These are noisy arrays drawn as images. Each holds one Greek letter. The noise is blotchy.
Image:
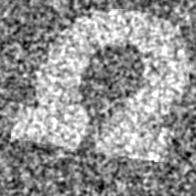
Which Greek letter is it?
omega
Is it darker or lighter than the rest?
lighter
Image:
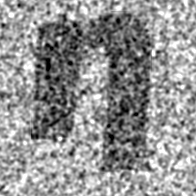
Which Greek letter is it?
eta
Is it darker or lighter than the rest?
darker
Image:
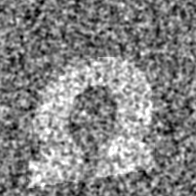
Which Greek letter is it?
omega
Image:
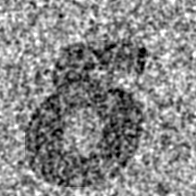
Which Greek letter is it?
delta
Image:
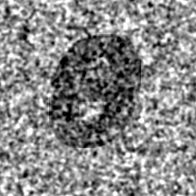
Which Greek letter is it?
theta
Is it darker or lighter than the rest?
darker
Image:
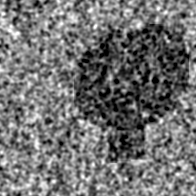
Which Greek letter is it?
phi
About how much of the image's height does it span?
two thirds
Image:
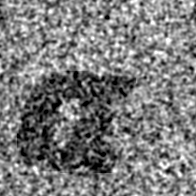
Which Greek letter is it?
alpha
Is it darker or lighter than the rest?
darker
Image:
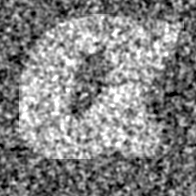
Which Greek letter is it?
alpha
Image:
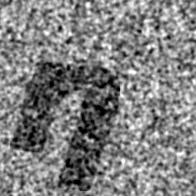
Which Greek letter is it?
eta
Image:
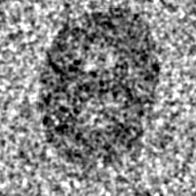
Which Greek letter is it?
theta
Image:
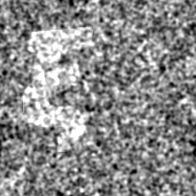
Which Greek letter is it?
xi
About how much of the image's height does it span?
two thirds
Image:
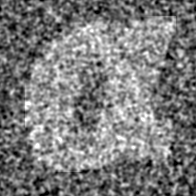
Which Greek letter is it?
alpha
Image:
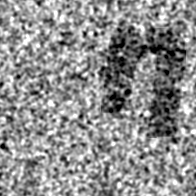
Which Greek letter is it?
eta
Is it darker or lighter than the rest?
darker
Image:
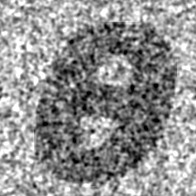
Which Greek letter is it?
theta
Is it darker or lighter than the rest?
darker
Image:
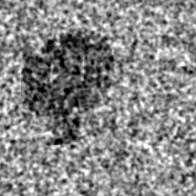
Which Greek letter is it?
phi
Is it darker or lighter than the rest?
darker
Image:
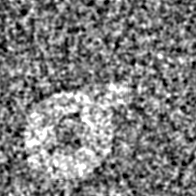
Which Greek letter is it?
sigma
